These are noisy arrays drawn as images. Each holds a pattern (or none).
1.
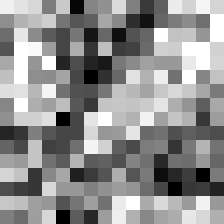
spokes from one point
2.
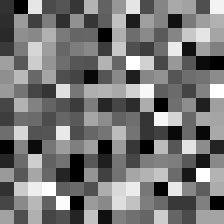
only noise
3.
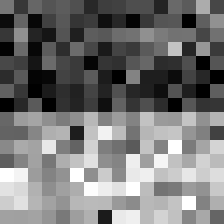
a sharp edge
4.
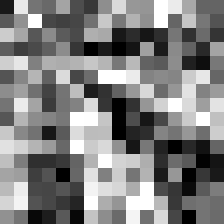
spokes from one point
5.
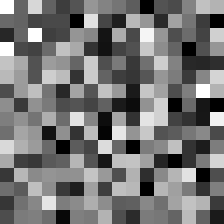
only noise
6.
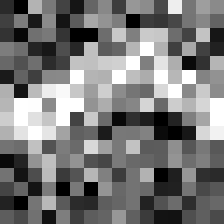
a wavy band
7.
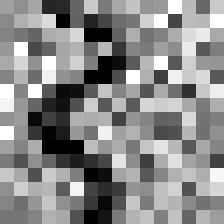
a wavy band
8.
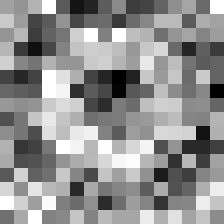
rings round one point
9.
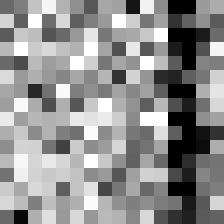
one vertical stripe
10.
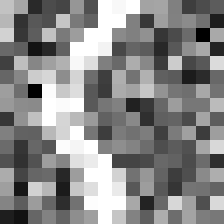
a wavy band
